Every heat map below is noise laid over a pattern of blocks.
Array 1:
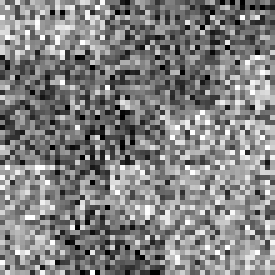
no symmetry
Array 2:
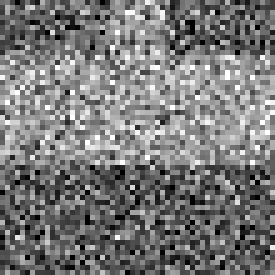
left and right mirror each other
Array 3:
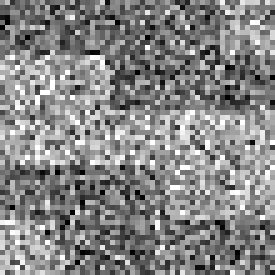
the same after a half turn
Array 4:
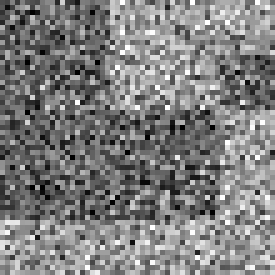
no symmetry
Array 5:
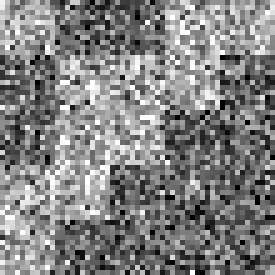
mirrored about the diagonal from the top left
